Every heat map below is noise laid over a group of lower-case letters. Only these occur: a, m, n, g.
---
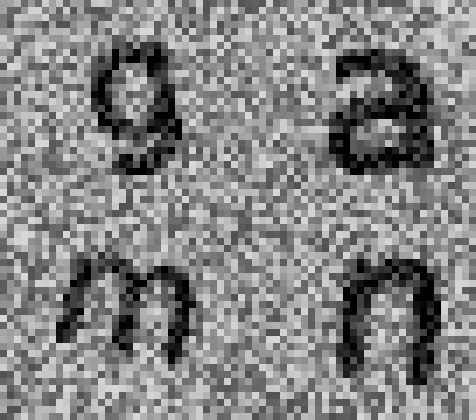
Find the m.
bottom left
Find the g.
top left
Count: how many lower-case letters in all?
4
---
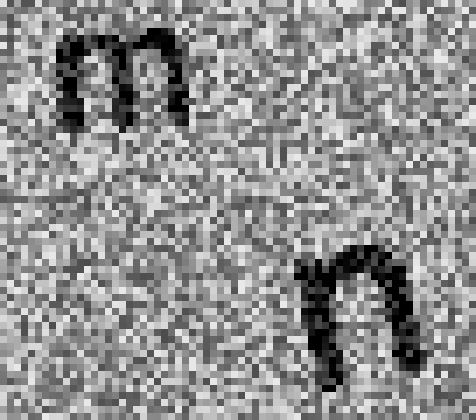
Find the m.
top left
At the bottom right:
n
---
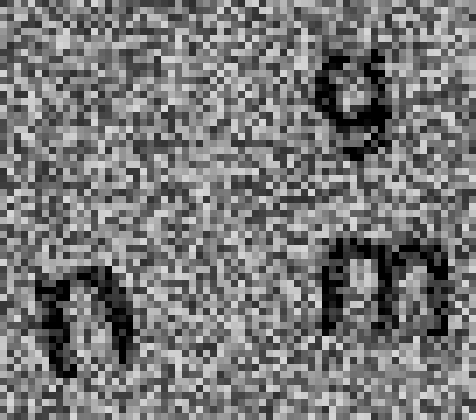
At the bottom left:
n
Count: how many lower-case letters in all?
3
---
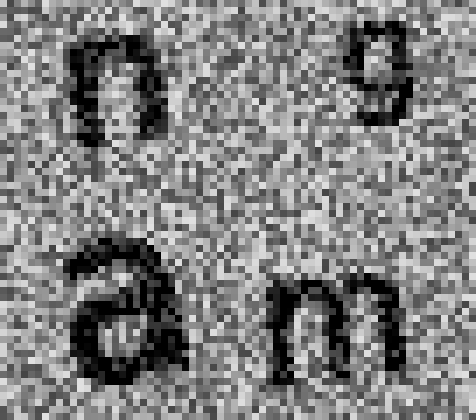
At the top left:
n
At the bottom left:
a
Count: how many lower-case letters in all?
4
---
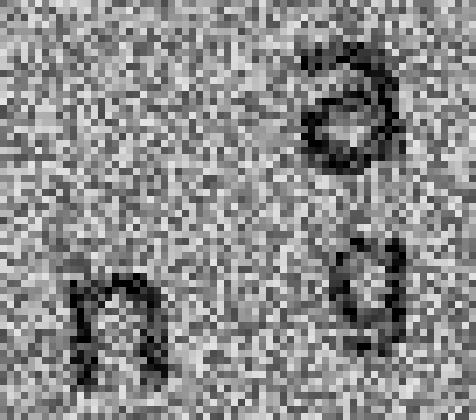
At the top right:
a
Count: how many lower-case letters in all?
3
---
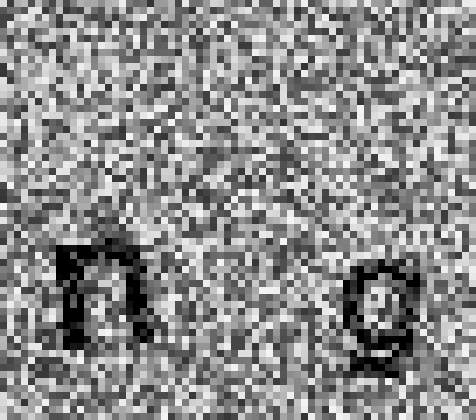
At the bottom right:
g
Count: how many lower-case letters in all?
2
